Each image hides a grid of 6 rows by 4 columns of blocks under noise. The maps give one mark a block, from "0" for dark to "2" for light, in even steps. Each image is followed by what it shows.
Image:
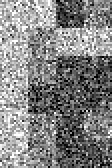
2201
2122
2100
2000
2101
2100
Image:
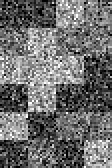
0021
1211
2220
0200
2011
0102
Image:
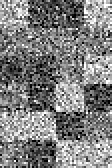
2002
1111
0012
1020
2201
1022
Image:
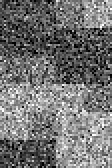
0012
0000
1100
2221
2122
0022
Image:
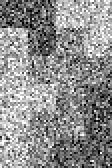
0022
2012
2111
2210
2110
2100
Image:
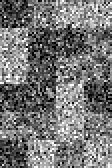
0122
2001
2011
0020
1121
0212
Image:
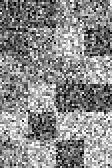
0011
0120
1112
1200
2022
1202
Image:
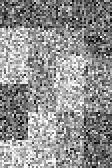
0000
2110
2121
0121
0210
2210
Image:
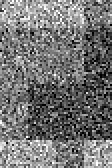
2221
1110
1110
1000
1000
2212
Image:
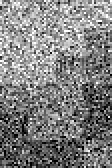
2222
2221
2211
1110
0110
0001
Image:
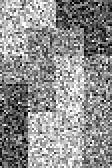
2200
2110
1121
0121
0221
0221
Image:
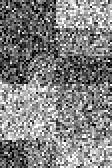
0022
0011
0100
2211
2211
0122
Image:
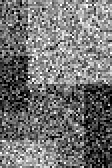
1222
1222
0222
0110
1110
2210
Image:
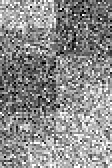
2200
1100
0011
0012
1122
1222
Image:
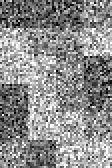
0001
2112
2210
0210
0221
1022
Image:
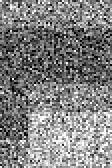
1111
0000
0000
0111
0222
1222
